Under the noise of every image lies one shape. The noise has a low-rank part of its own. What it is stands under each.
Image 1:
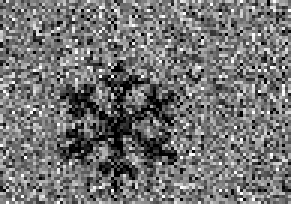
dark snowflake
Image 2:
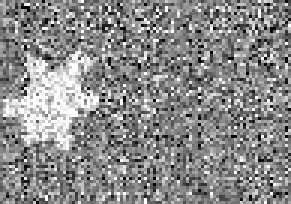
light turtle
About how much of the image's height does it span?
half
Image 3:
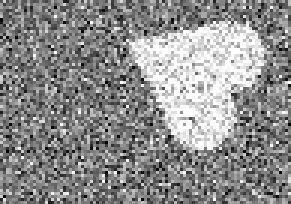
light heart
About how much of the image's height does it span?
two thirds
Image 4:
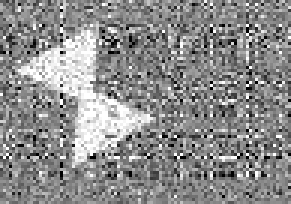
light bow tie
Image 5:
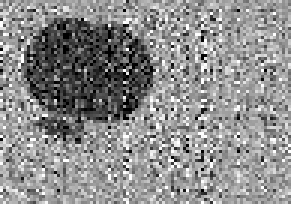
dark apple
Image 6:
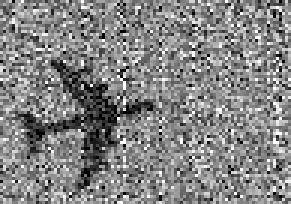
dark airplane
